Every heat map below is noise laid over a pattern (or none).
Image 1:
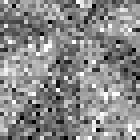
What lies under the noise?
spokes from one point
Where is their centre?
top middle
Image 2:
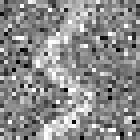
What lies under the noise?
a wavy band
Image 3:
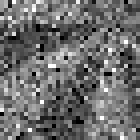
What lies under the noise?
spokes from one point
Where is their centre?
top right
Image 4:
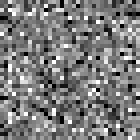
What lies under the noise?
only noise
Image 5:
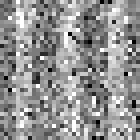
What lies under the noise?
vertical stripes
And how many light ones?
3
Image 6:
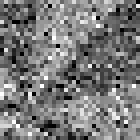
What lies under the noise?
spokes from one point
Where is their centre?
bottom left
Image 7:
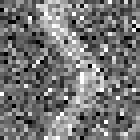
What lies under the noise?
a wavy band
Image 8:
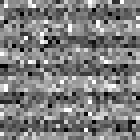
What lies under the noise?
horizontal stripes
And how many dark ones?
5
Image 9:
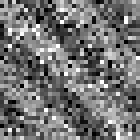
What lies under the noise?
diagonal stripes
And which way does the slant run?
top left to bottom right
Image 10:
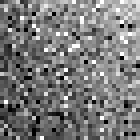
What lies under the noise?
a smooth slope
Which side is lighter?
top right
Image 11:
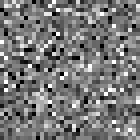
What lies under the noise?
only noise
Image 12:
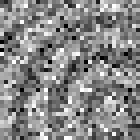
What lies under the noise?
rings round one point
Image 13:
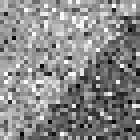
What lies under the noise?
a sharp edge
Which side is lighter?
top left
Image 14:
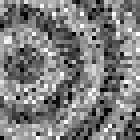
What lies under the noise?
rings round one point
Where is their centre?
middle left
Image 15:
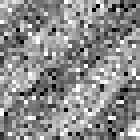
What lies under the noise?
diagonal stripes
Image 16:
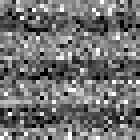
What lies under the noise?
horizontal stripes
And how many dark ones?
3
